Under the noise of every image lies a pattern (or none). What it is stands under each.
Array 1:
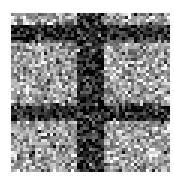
bands of rows crossing bands of columns
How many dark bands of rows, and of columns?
2 and 1
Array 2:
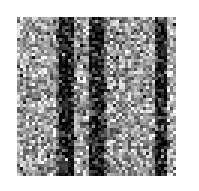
bands of columns
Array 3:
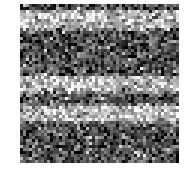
bands of rows
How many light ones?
3
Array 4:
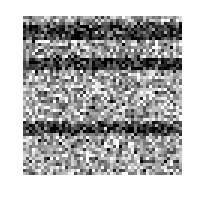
bands of rows
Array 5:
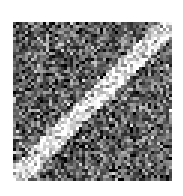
a diagonal band
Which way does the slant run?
bottom left to top right
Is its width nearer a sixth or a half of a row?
a sixth
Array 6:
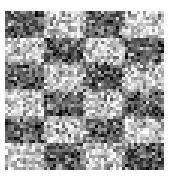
a checkerboard
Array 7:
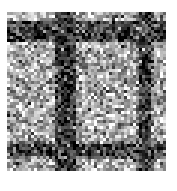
bands of rows crossing bands of columns
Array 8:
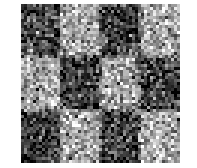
a checkerboard
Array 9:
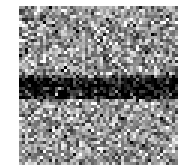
one band of rows
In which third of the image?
middle
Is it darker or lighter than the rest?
darker
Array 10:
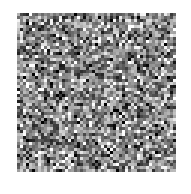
only noise
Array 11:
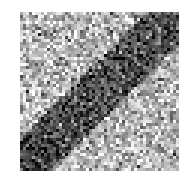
a diagonal band
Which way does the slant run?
bottom left to top right
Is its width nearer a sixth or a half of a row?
a half
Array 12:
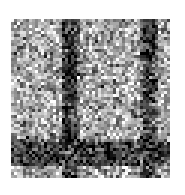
bands of rows crossing bands of columns
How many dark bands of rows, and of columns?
1 and 2
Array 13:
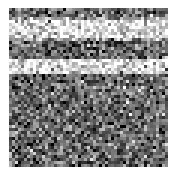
bands of rows
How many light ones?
2
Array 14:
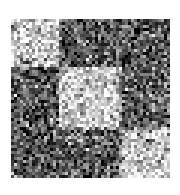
blocks along the diagonal
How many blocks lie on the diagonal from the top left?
3
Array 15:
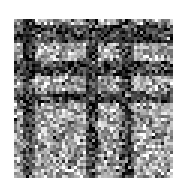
bands of rows crossing bands of columns
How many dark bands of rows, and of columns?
3 and 3
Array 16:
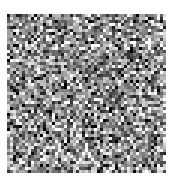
only noise
